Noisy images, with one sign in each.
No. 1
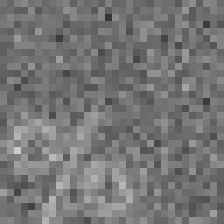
percent sign
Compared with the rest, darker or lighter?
lighter
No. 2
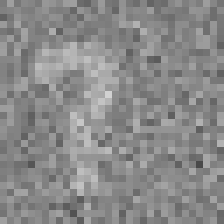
question mark
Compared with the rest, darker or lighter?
lighter
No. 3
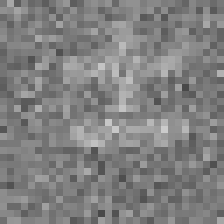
plus-minus sign
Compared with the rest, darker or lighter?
lighter
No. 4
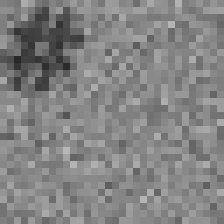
hash sign
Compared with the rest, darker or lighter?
darker
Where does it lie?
top left
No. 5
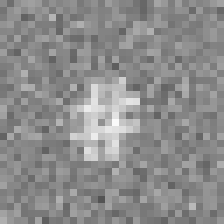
hash sign
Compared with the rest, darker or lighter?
lighter
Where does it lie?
centre
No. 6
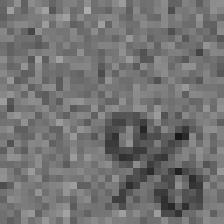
percent sign
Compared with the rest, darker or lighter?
darker
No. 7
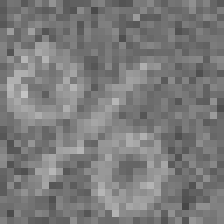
percent sign
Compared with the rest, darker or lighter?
lighter
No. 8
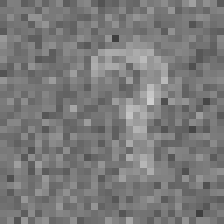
question mark
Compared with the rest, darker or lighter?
lighter
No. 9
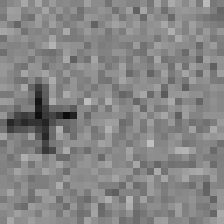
plus sign
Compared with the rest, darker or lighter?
darker
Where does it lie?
middle left
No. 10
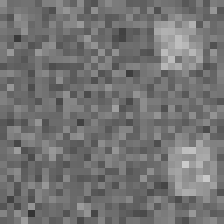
colon
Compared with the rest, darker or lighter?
lighter
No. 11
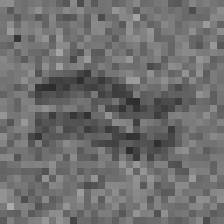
approximately sign
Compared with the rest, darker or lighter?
darker
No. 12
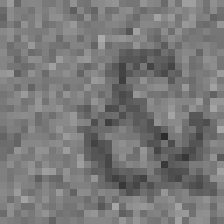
ampersand
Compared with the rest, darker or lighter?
darker
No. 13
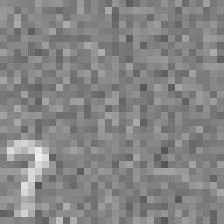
question mark
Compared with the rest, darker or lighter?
lighter
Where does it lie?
bottom left
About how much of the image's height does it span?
a third
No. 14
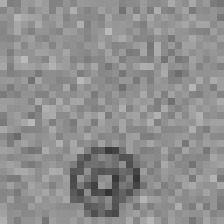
at sign
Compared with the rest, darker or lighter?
darker
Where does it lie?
bottom middle
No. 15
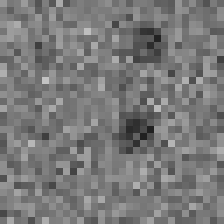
colon
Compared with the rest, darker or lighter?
darker
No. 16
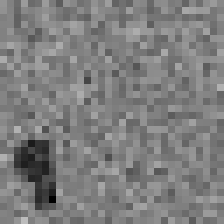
pilcrow
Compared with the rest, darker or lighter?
darker
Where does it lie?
bottom left
